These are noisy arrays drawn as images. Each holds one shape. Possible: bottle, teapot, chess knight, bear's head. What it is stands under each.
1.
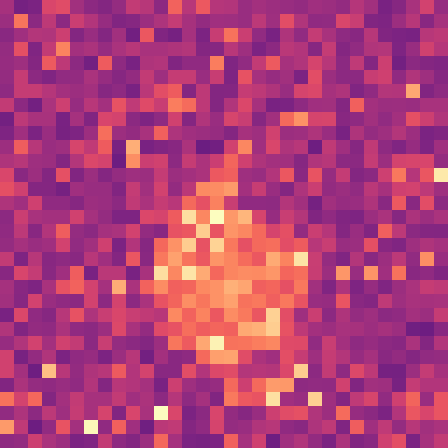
teapot
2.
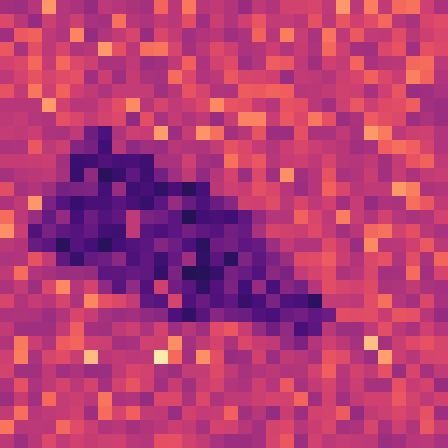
bottle
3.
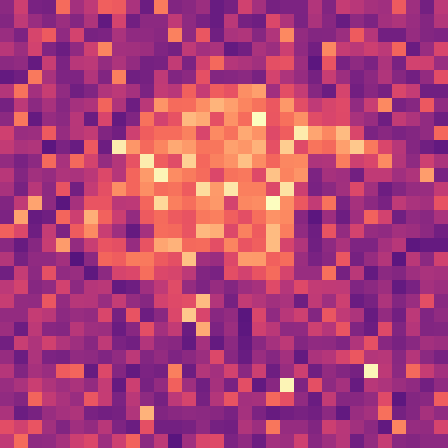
teapot
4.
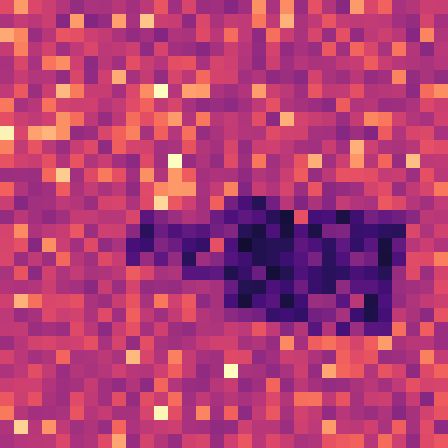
bottle
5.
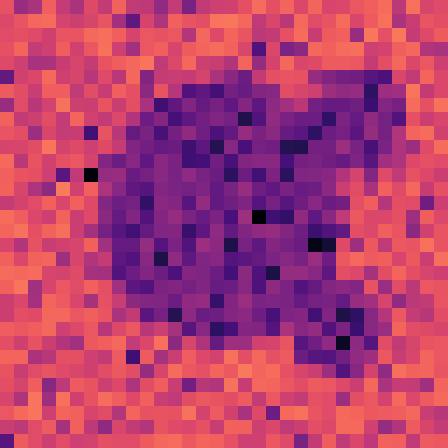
bear's head
